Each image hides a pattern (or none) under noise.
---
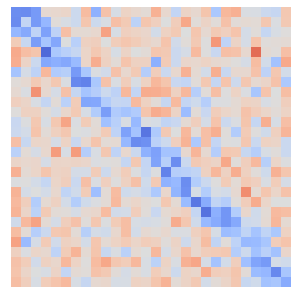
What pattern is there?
a diagonal band
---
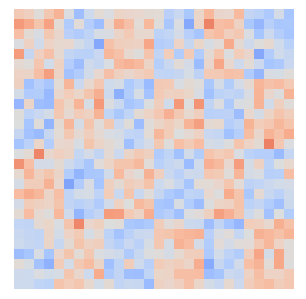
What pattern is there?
a checkerboard
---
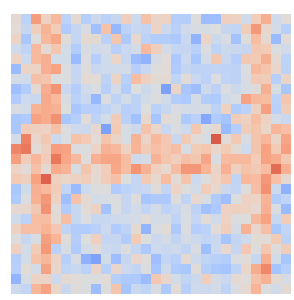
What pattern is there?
bands of rows crossing bands of columns
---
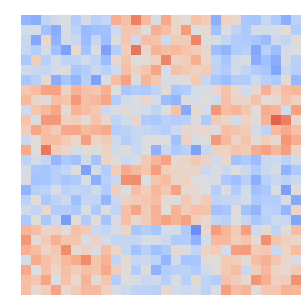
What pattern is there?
a checkerboard
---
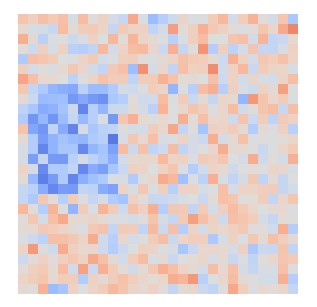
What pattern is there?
one block
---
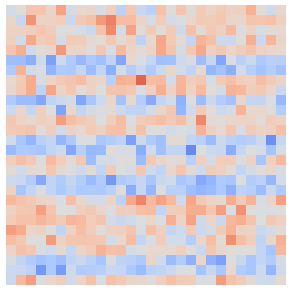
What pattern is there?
bands of rows
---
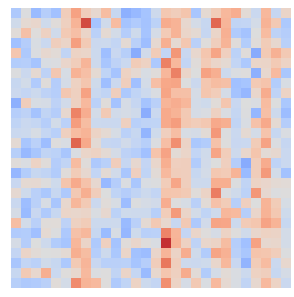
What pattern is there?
bands of columns
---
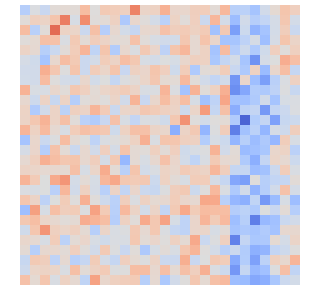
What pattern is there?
one band of columns
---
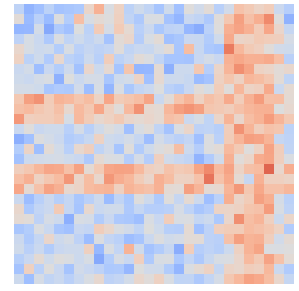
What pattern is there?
bands of rows crossing bands of columns
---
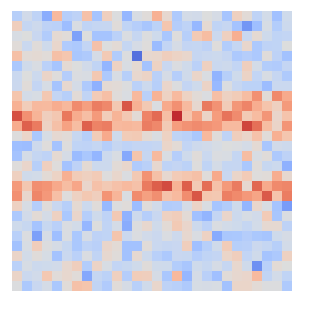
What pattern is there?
bands of rows
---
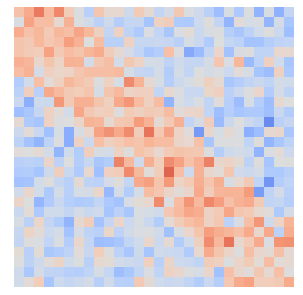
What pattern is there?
a diagonal band
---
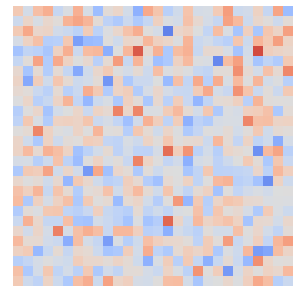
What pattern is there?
only noise
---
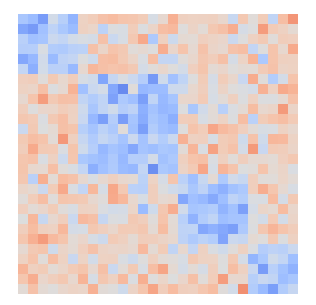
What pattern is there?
blocks along the diagonal
